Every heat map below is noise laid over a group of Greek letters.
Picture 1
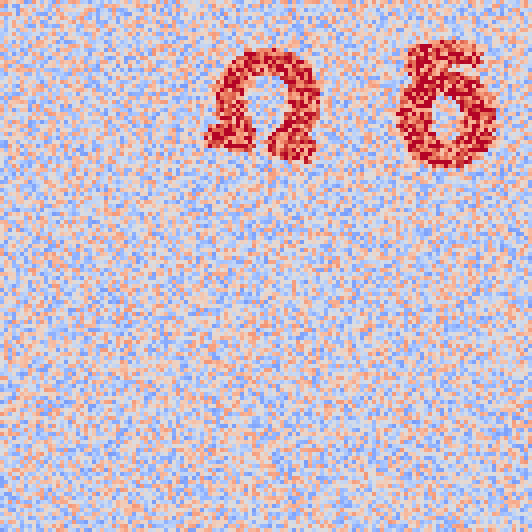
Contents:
top middle: omega; top right: delta
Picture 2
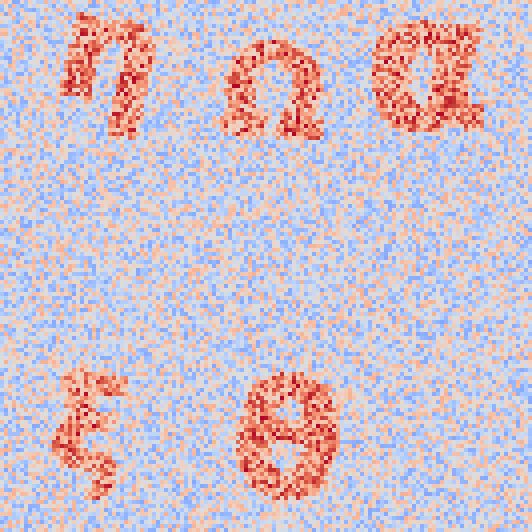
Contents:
top left: eta; top middle: omega; top right: alpha; bottom left: xi; bottom middle: theta
